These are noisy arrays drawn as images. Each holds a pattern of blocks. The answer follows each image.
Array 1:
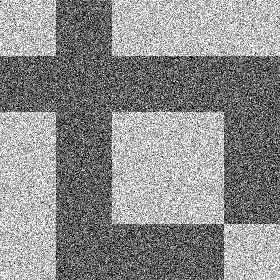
mirrored about the diagonal from the top left
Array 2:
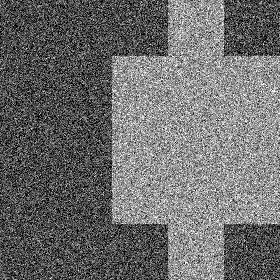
top and bottom mirror each other
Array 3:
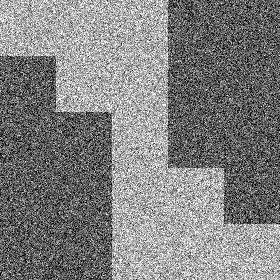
the same after a half turn
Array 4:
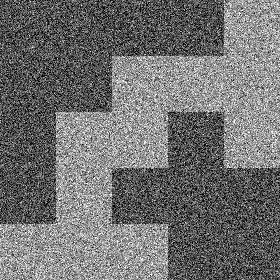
mirrored about the diagonal from the top left
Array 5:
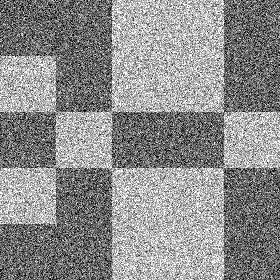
top and bottom mirror each other
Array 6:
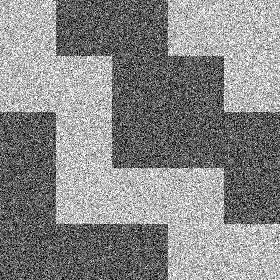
mirrored about the diagonal from the bottom left
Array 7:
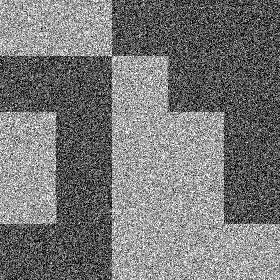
no symmetry
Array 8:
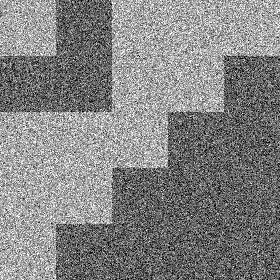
mirrored about the diagonal from the top left
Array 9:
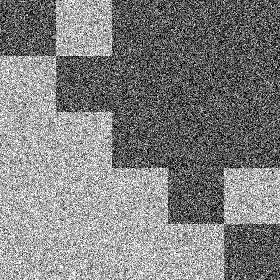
mirrored about the diagonal from the bottom left
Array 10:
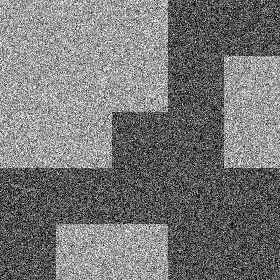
mirrored about the diagonal from the top left
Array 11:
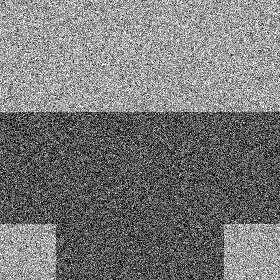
left and right mirror each other
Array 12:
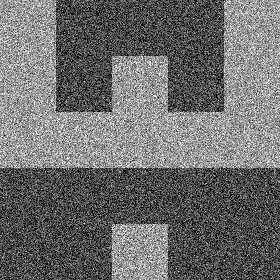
left and right mirror each other
